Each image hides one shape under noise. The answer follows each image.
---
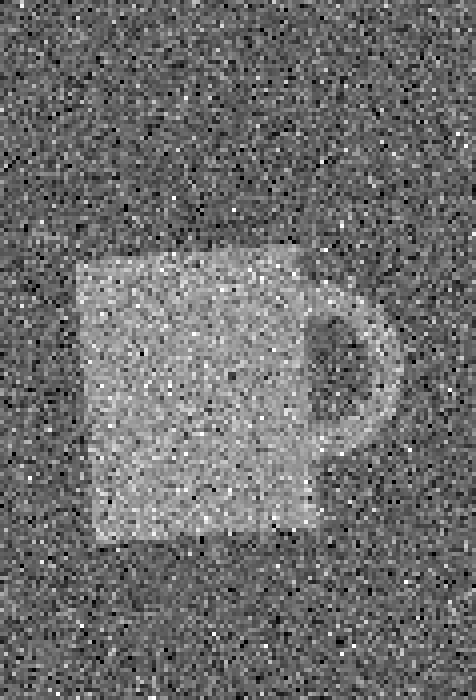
cup
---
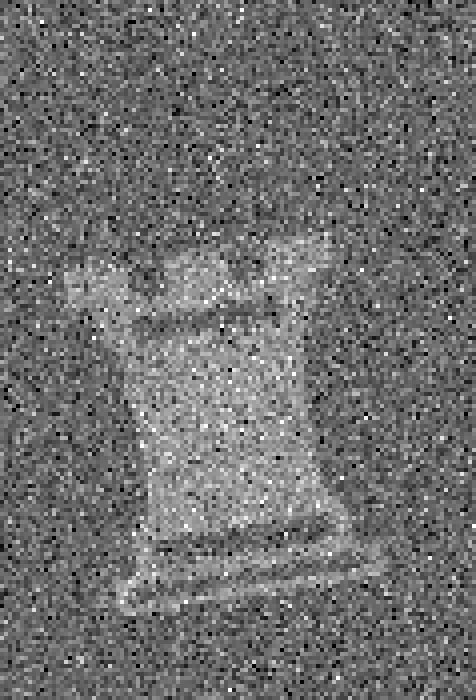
chess rook
